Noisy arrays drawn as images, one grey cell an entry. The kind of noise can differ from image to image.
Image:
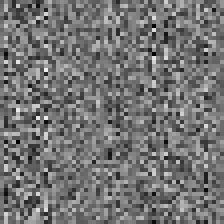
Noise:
columns of uneven size
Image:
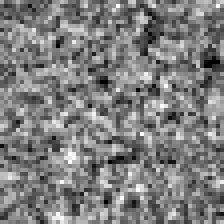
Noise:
blotchy
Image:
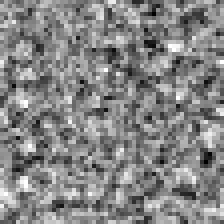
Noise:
blotchy
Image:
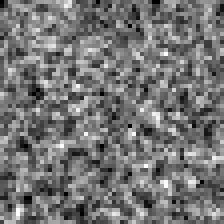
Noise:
blotchy
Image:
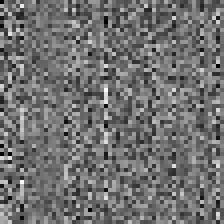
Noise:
columns of uneven size
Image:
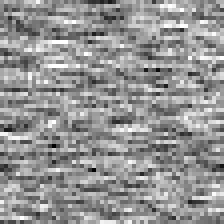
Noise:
streaked along the rows
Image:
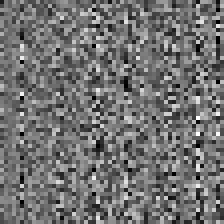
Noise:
columns of uneven size
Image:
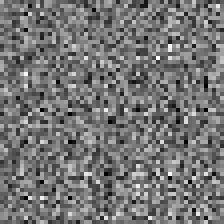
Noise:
low rank plus noise
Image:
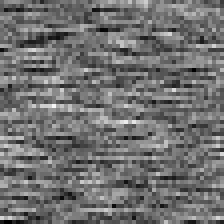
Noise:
streaked along the rows
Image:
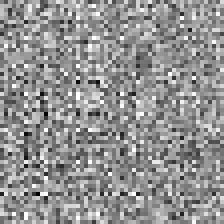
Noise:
low rank plus noise
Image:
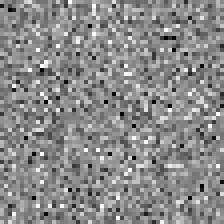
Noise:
heavy tails
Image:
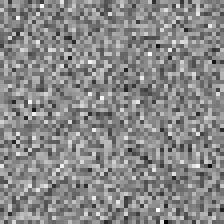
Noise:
independent entries
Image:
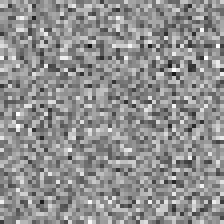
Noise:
low rank plus noise
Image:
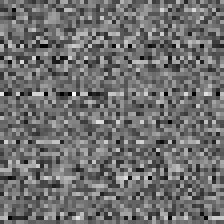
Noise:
rows of uneven size
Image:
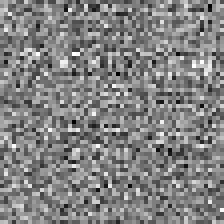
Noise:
low rank plus noise
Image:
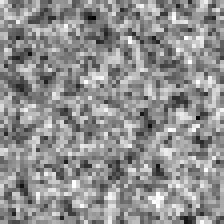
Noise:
blotchy
